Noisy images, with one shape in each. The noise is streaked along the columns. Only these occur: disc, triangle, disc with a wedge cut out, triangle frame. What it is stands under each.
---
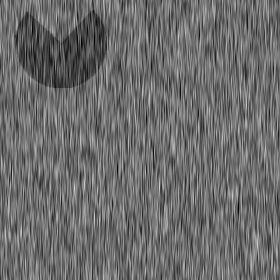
disc with a wedge cut out
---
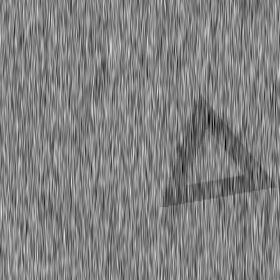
triangle frame
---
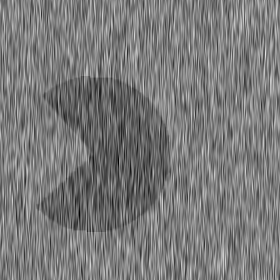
disc with a wedge cut out
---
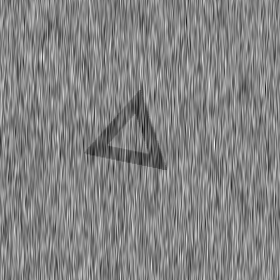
triangle frame
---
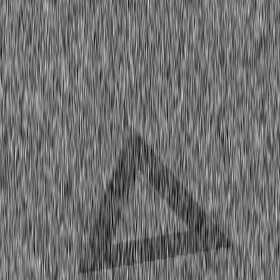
triangle frame
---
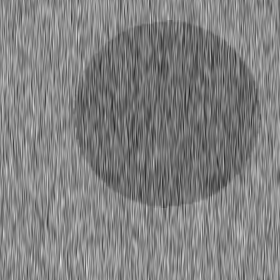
disc
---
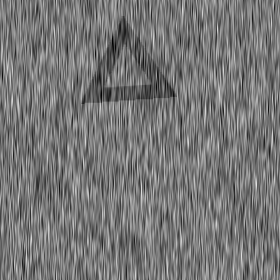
triangle frame
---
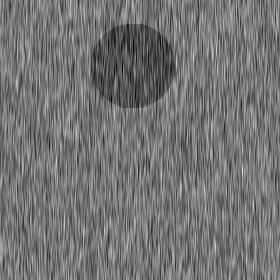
disc
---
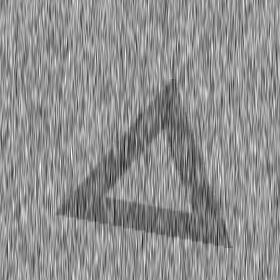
triangle frame
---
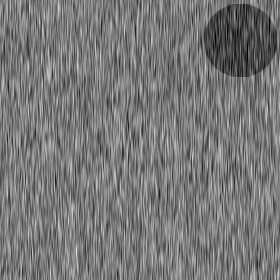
disc
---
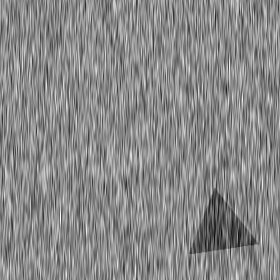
triangle
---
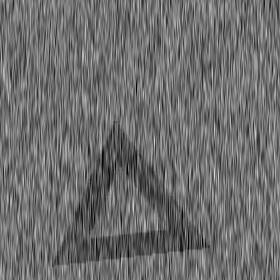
triangle frame
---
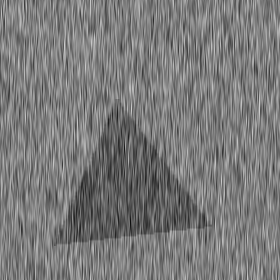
triangle
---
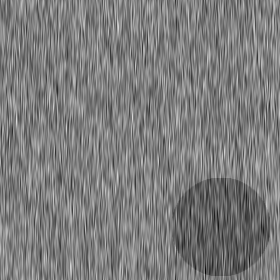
disc
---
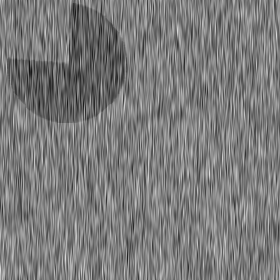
disc with a wedge cut out
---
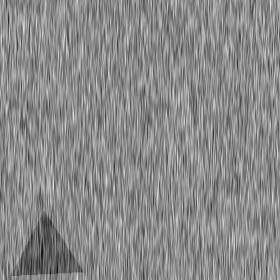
triangle
